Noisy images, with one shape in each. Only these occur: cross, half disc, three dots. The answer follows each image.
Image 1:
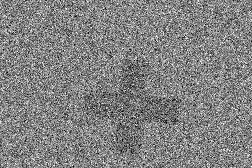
cross
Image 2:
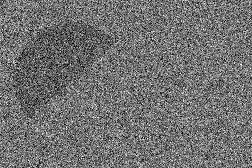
half disc
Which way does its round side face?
up and left
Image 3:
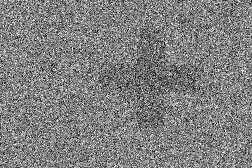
cross
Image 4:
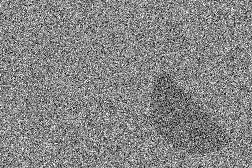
half disc
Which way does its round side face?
down and left
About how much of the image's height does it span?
half
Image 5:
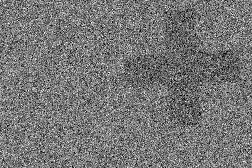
cross
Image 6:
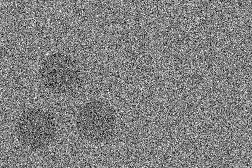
three dots
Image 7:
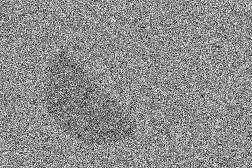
half disc
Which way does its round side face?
down and left
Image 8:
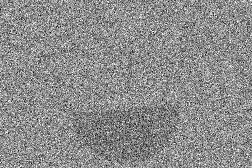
half disc
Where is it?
bottom middle
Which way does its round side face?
down
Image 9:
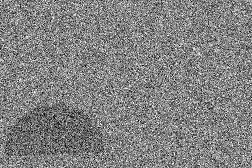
half disc
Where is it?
bottom left
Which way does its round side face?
up
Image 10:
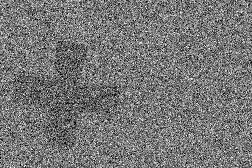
cross
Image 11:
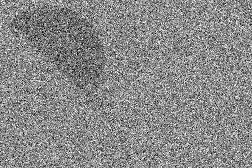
half disc
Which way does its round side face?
up and right
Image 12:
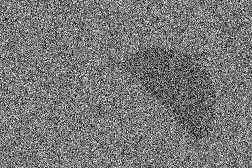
half disc
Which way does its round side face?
up and right
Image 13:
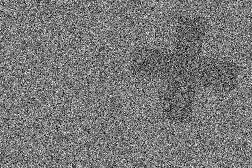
cross
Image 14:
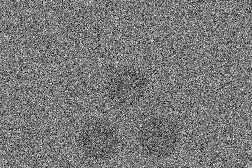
three dots
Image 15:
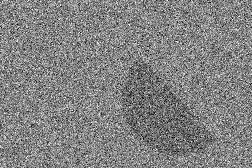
half disc
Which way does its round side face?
down and left
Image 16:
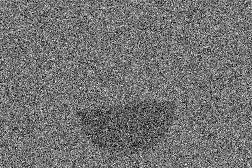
half disc
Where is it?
bottom middle
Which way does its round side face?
down
